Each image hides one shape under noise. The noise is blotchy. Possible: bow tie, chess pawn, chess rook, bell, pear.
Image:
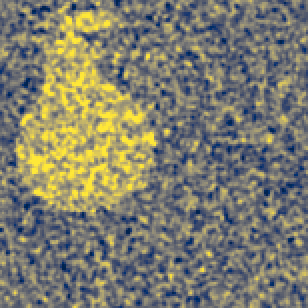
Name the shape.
pear
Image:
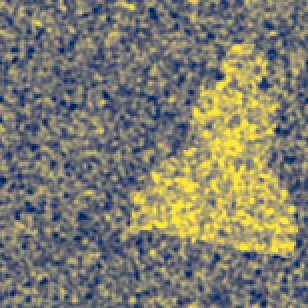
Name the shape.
chess pawn
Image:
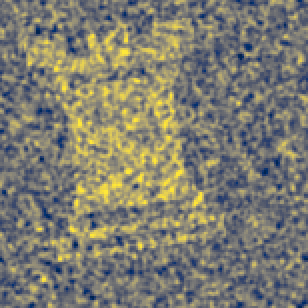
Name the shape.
chess rook
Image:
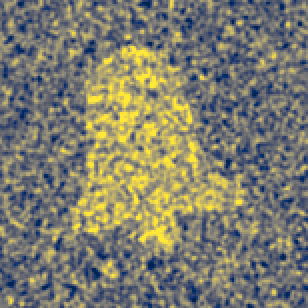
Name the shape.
bell
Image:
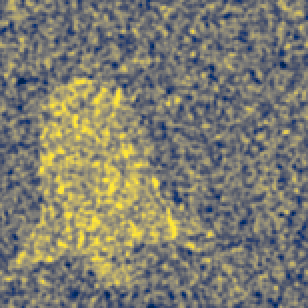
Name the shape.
bell
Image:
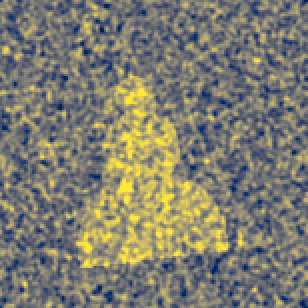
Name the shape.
chess pawn
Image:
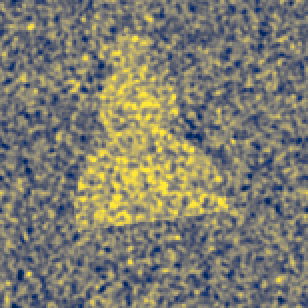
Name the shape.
chess pawn
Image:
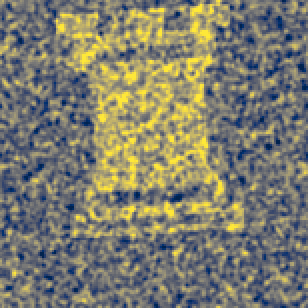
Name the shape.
chess rook
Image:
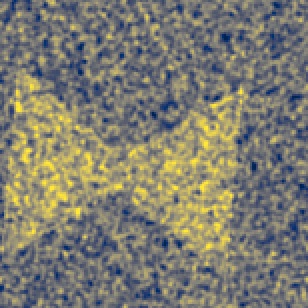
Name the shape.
bow tie
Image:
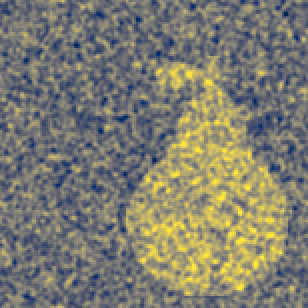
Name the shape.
pear
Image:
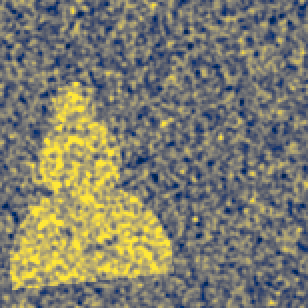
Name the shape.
chess pawn
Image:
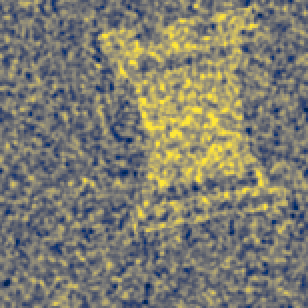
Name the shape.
chess rook
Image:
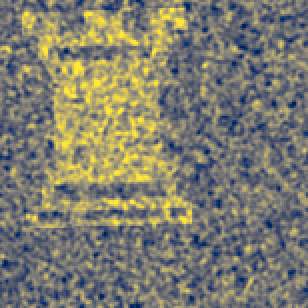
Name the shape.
chess rook
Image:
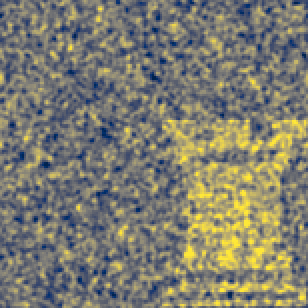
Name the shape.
chess rook
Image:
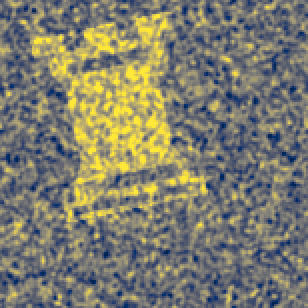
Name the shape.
chess rook
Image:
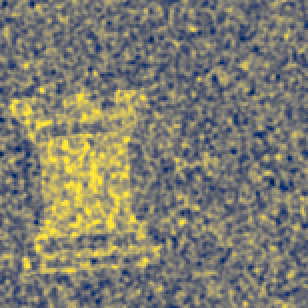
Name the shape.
chess rook
